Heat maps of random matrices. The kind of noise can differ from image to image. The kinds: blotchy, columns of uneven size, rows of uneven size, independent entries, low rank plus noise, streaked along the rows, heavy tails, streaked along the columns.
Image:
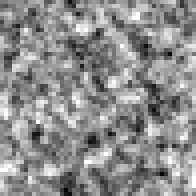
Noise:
blotchy
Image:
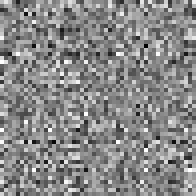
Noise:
low rank plus noise
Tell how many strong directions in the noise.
three or four
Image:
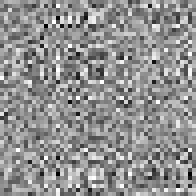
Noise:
low rank plus noise
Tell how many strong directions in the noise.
one
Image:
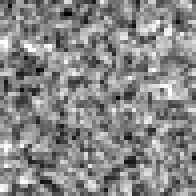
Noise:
blotchy
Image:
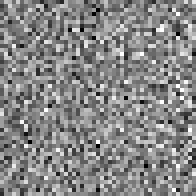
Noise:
low rank plus noise
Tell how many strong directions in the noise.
five to eight
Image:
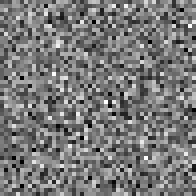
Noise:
independent entries
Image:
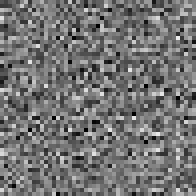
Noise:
low rank plus noise
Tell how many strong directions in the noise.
three or four
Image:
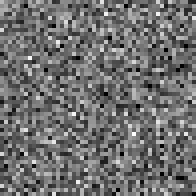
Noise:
independent entries
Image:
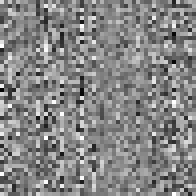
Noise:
columns of uneven size
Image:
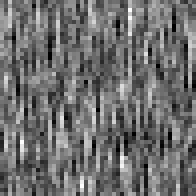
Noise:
streaked along the columns
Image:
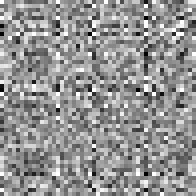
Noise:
low rank plus noise
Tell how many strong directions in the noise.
one
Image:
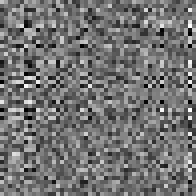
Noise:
low rank plus noise
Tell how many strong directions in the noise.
one
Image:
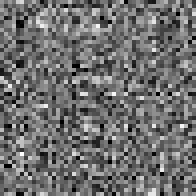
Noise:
low rank plus noise
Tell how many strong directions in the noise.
three or four
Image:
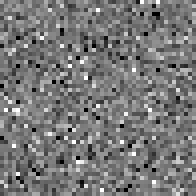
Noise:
heavy tails
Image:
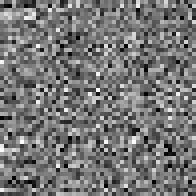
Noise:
low rank plus noise
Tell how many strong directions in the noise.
three or four
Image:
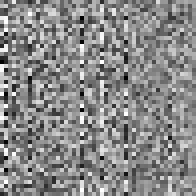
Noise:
columns of uneven size
